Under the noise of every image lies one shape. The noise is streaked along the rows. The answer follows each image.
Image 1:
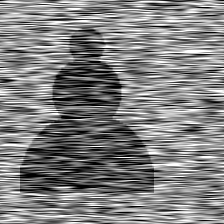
chess pawn
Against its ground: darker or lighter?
darker
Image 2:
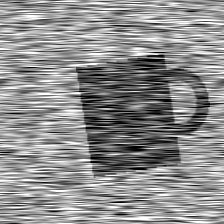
cup
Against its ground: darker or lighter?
darker
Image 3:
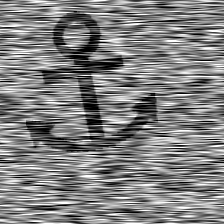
anchor
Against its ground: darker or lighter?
darker
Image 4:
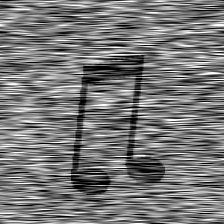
pair of musical notes
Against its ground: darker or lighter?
darker
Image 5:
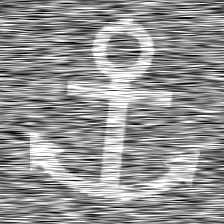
anchor
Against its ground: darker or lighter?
lighter
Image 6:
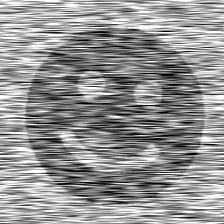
smiling face
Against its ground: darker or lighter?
darker
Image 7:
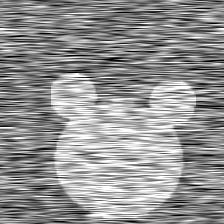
bear's head
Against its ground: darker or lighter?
lighter
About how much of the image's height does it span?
two thirds
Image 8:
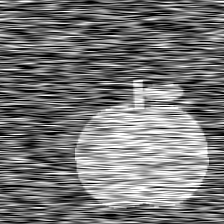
apple
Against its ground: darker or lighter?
lighter
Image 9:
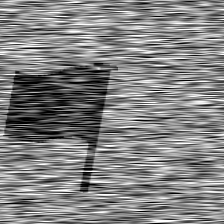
flag
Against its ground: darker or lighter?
darker
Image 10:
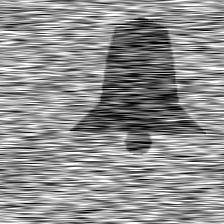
bell
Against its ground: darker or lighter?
darker
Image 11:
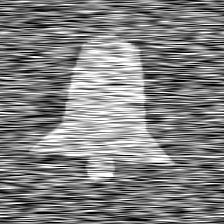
bell
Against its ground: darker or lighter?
lighter
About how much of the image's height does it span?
two thirds
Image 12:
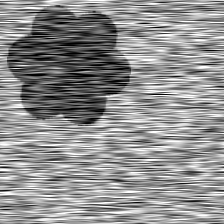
flower
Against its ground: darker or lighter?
darker
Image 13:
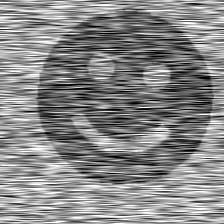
smiling face
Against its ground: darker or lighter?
darker
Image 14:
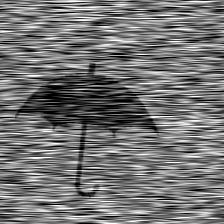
umbrella
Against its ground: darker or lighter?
darker
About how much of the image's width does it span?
two thirds
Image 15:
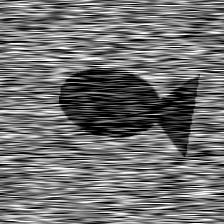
fish
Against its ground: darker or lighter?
darker
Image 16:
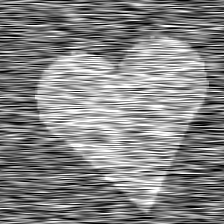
heart
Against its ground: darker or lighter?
lighter
